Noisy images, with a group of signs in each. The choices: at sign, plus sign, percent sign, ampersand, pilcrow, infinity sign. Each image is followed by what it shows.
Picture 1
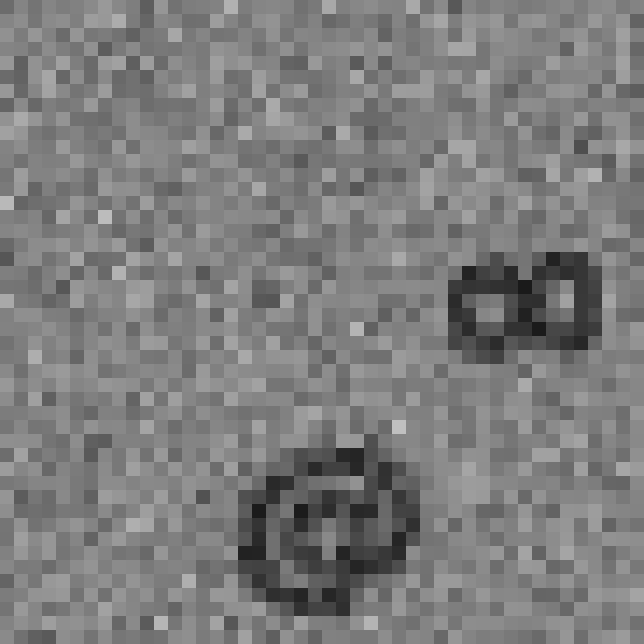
middle right: dark infinity sign; bottom middle: dark at sign
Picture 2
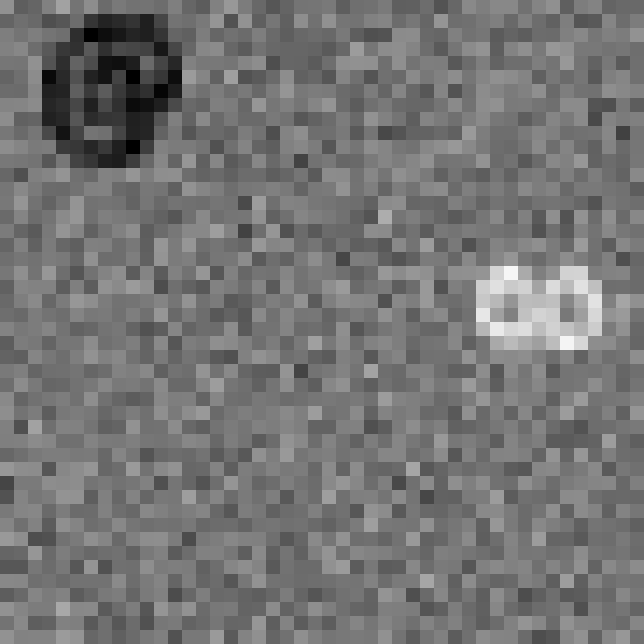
top left: dark at sign; middle right: light infinity sign
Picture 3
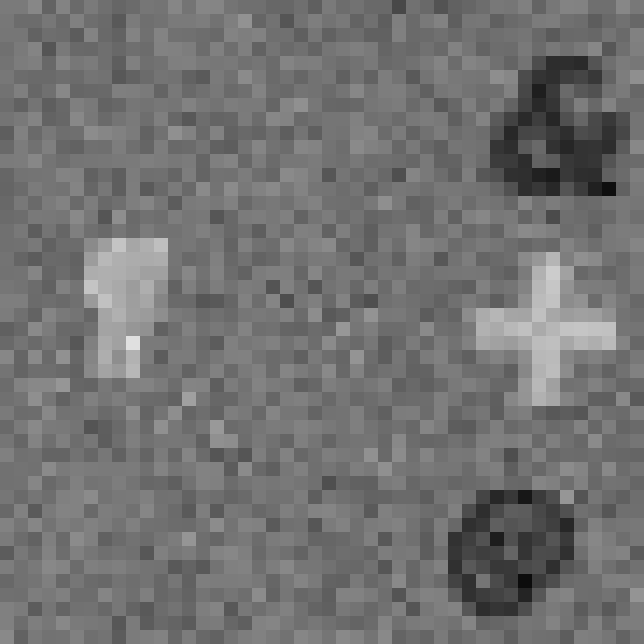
top right: dark ampersand; middle left: light pilcrow; middle right: light plus sign; bottom right: dark at sign
